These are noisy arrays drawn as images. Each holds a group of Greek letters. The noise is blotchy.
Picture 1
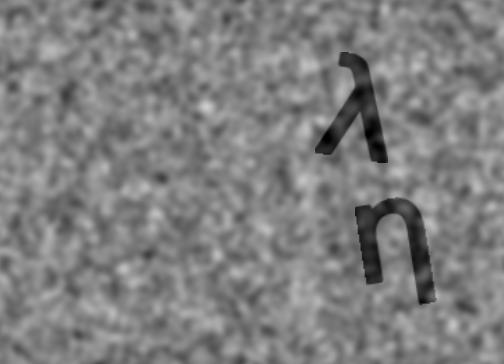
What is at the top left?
nothing
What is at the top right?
lambda
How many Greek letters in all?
2
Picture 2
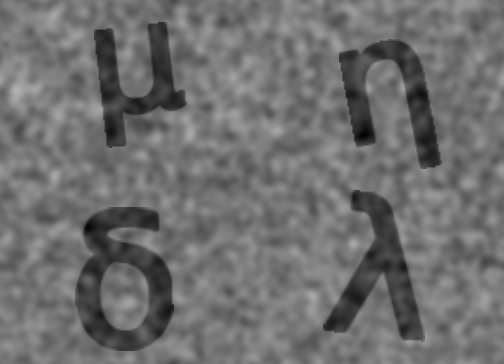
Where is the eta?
top right
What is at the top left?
mu
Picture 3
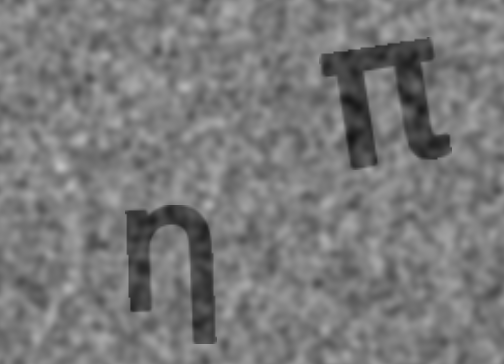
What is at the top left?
nothing
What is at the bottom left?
eta
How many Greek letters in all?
2
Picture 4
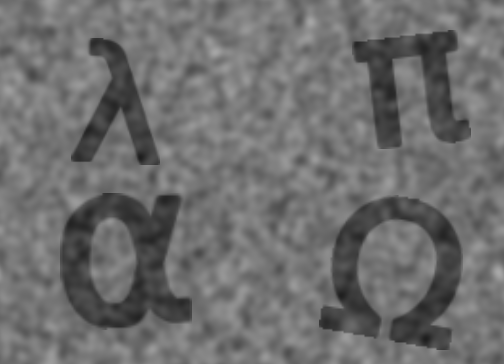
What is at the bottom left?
alpha
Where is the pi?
top right
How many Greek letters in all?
4
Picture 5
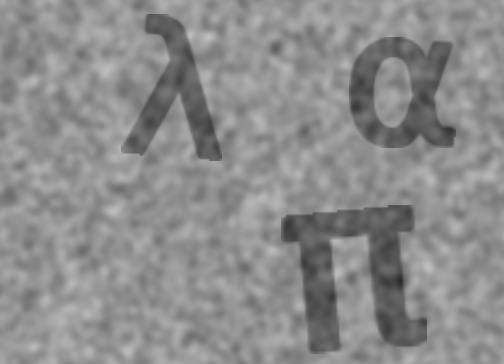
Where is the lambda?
top left
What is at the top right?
alpha
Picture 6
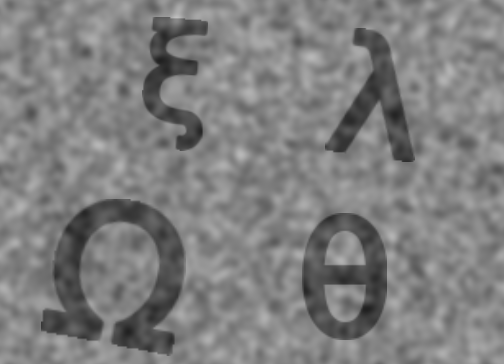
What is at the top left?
xi
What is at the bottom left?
omega
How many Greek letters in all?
4
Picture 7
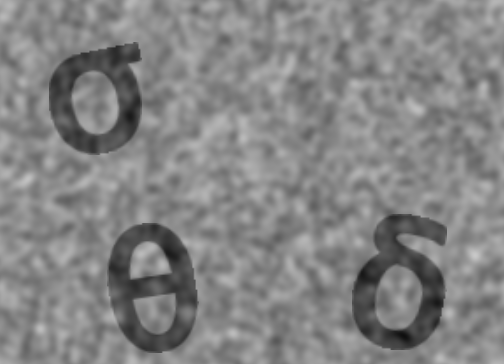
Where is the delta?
bottom right
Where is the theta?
bottom left
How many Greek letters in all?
3
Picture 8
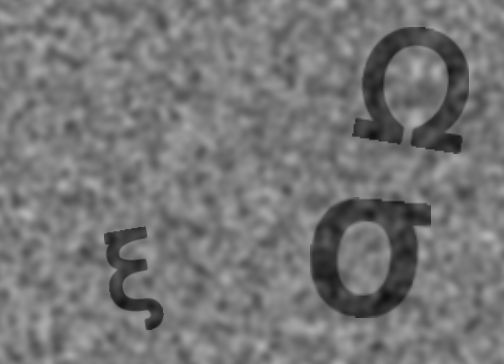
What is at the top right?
omega
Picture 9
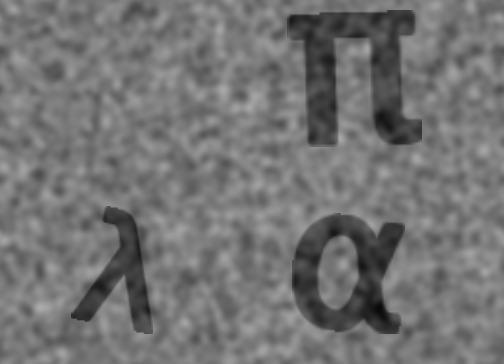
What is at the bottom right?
alpha
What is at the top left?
nothing
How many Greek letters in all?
3
